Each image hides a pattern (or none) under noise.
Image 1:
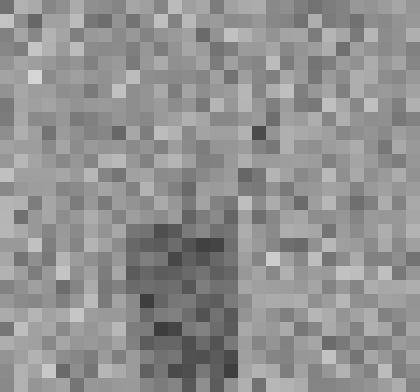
one block
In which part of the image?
bottom middle
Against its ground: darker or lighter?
darker
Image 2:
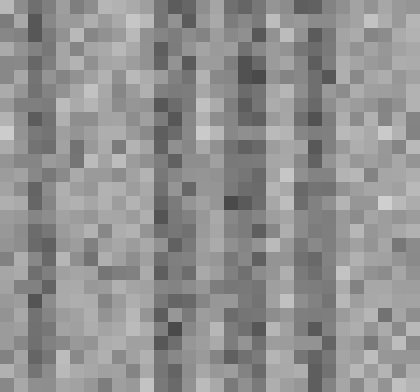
bands of columns
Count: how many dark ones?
4
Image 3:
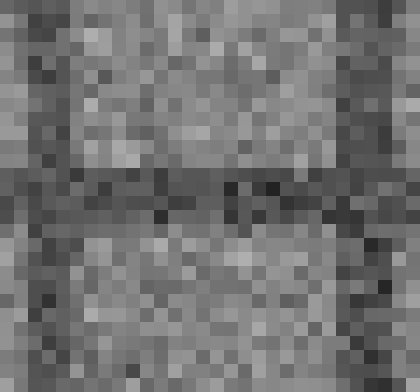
bands of rows crossing bands of columns
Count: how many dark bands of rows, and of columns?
1 and 2
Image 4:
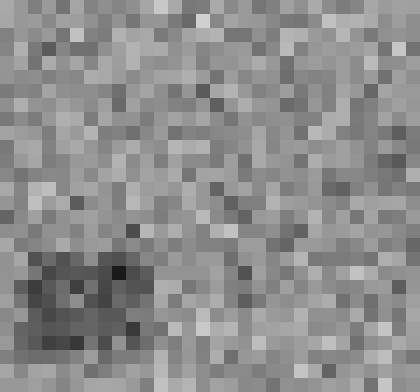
one block
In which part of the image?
bottom left
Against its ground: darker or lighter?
darker
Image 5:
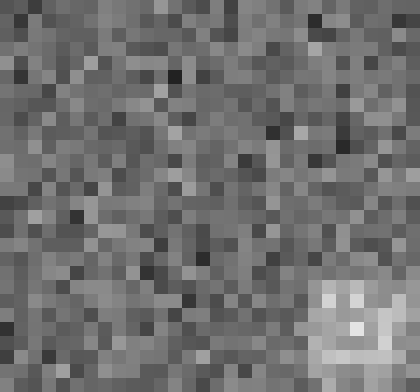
one block
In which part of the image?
bottom right
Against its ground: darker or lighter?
lighter
